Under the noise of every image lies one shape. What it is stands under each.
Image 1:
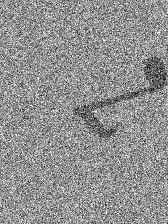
musical note
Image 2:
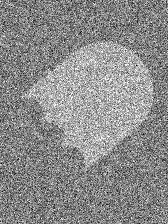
ghost
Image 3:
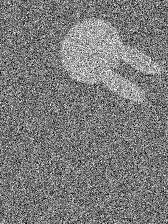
rabbit's head
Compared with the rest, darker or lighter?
lighter
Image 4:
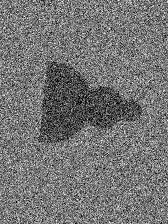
chess pawn
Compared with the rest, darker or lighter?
darker
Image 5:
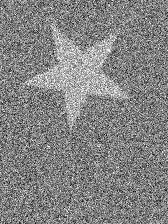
star
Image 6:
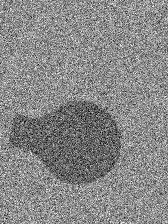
light bulb
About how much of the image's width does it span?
two thirds
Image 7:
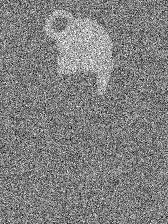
teapot
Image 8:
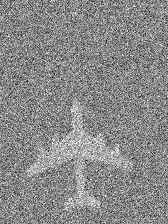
airplane
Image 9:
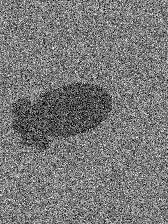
footprint
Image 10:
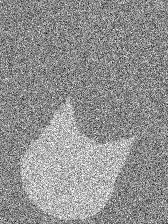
cat's head
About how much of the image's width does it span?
two thirds
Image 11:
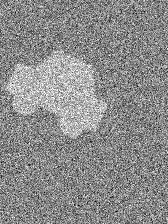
car
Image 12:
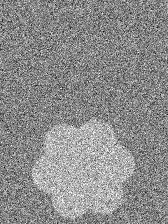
flower
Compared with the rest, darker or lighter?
lighter
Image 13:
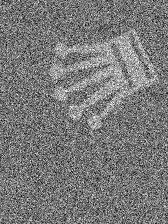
chess queen
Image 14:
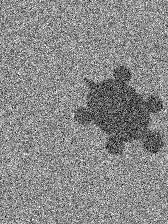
turtle
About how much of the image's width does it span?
half
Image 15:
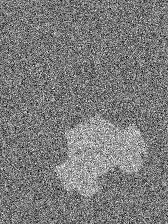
car
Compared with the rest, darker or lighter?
lighter
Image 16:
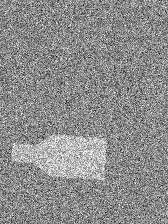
bottle
